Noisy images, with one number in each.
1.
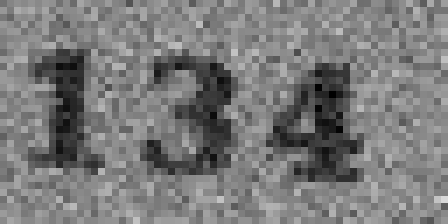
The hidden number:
134
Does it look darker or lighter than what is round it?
darker
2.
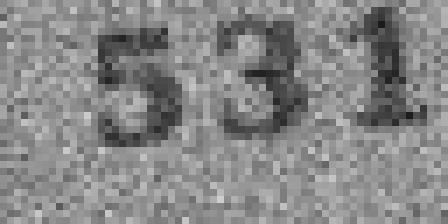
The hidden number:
531
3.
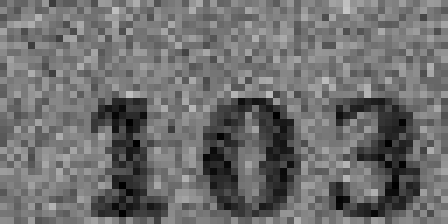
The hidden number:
103
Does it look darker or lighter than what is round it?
darker
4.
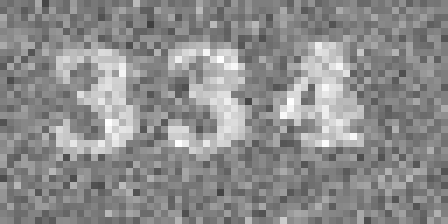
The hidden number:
334
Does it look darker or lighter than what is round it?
lighter
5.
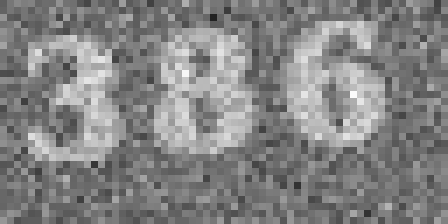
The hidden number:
386
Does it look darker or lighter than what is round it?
lighter
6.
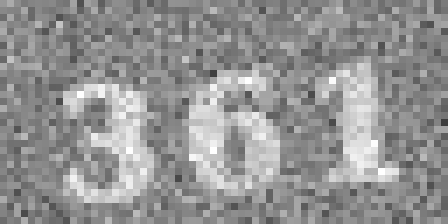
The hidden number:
361
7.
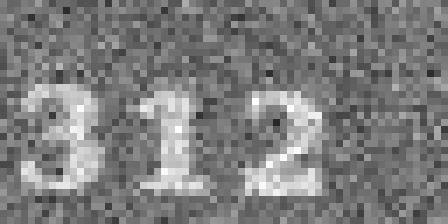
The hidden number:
312
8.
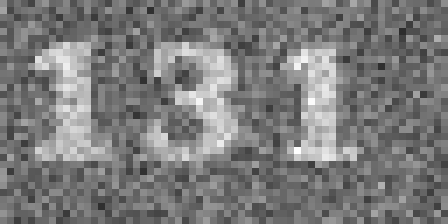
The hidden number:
131
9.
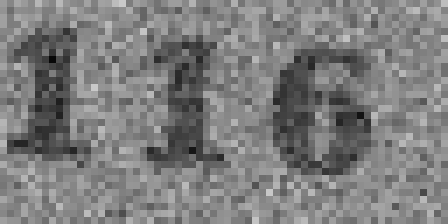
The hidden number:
116
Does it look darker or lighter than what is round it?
darker
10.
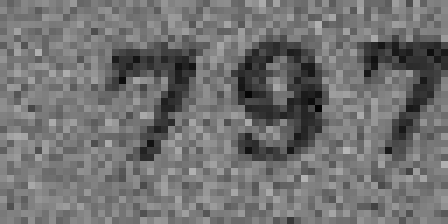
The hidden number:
797
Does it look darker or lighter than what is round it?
darker
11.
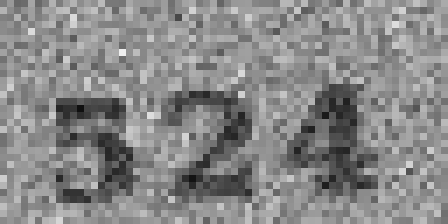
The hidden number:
524
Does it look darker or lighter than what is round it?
darker
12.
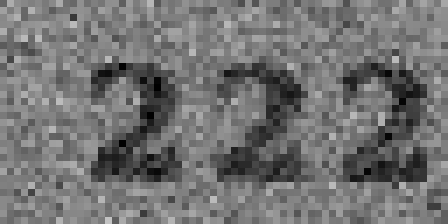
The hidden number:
222
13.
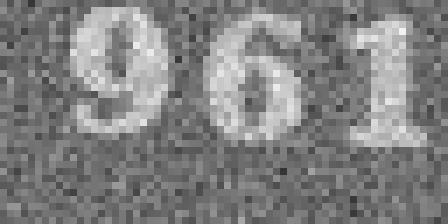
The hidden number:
961
